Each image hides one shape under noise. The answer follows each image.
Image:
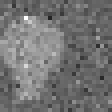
light bulb
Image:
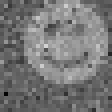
smiling face
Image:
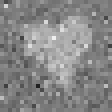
heart
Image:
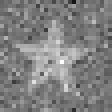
star
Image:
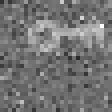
key
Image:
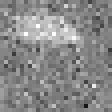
umbrella
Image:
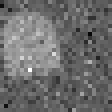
ghost
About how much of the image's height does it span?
two thirds
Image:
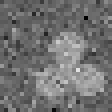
club
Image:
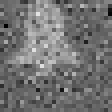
bell
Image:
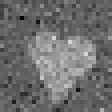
heart
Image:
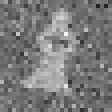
chess bishop
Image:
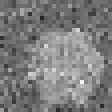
flower
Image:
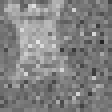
chess rook
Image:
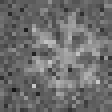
snowflake
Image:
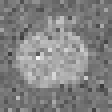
apple
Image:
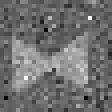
bow tie
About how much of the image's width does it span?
two thirds
